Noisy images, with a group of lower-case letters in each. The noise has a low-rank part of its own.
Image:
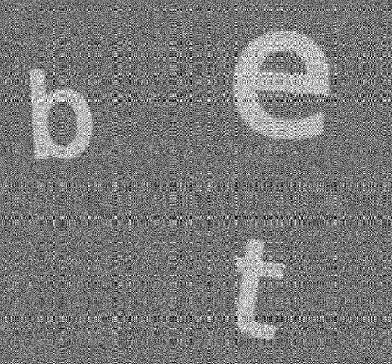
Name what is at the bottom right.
t
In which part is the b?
top left
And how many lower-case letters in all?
3
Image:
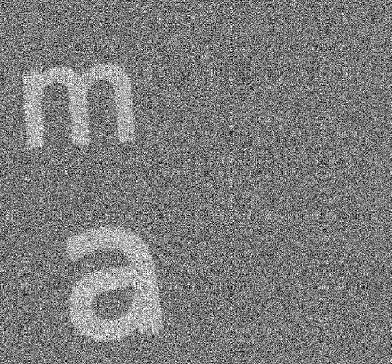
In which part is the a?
bottom left
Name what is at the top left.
m
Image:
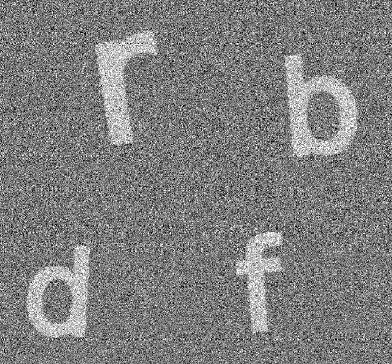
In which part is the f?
bottom right
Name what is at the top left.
r
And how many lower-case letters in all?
4
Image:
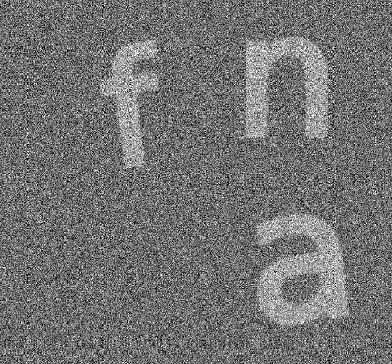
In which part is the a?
bottom right
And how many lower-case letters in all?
3
